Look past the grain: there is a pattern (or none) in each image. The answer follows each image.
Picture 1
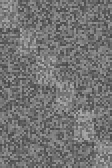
blocks along the diagonal
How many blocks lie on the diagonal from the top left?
6
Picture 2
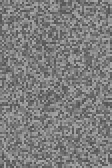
only noise
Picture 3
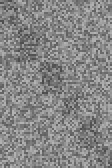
blocks along the diagonal
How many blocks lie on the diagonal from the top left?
6
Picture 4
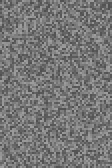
only noise
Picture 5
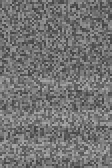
bands of rows
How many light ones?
3
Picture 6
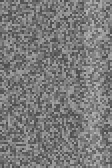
one band of columns
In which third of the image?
right
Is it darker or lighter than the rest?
lighter
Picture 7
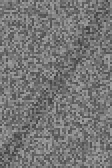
a diagonal band
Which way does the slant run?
bottom left to top right
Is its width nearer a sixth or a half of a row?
a sixth
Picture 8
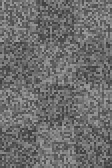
a checkerboard
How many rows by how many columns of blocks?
4 by 3
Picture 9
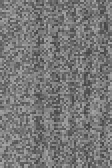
bands of columns
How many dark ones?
5
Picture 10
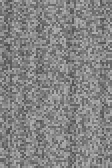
bands of columns
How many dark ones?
5
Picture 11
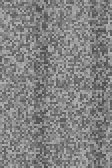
bands of columns
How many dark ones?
2
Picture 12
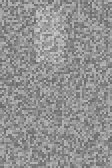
one block
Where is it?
top middle
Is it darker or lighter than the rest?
lighter
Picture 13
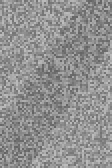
a diagonal band
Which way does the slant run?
bottom left to top right
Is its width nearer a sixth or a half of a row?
a half
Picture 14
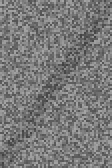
a diagonal band
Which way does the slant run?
bottom left to top right
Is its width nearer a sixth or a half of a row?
a sixth
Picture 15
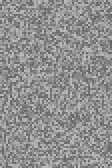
only noise
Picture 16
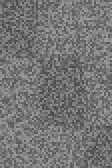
blocks along the diagonal
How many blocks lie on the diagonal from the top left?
3
